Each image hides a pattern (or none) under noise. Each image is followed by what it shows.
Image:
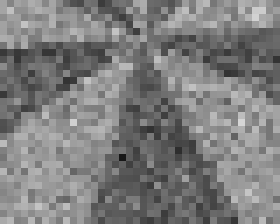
spokes from one point
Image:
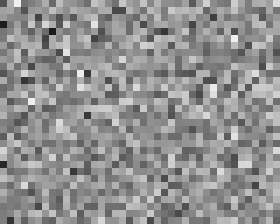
only noise
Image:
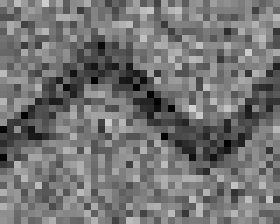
a wavy band
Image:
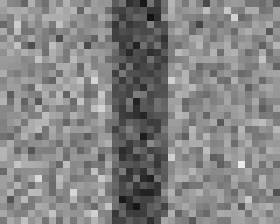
one vertical stripe
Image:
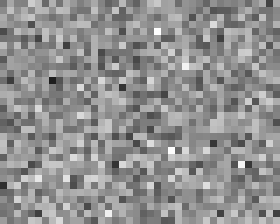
only noise
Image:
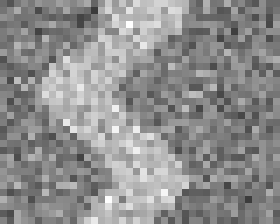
a wavy band
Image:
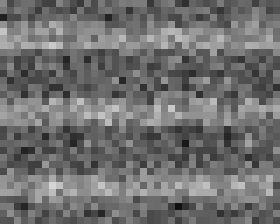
horizontal stripes
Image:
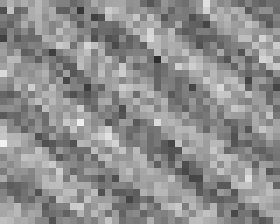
diagonal stripes
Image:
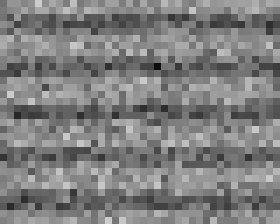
horizontal stripes
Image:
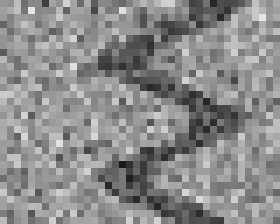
a wavy band
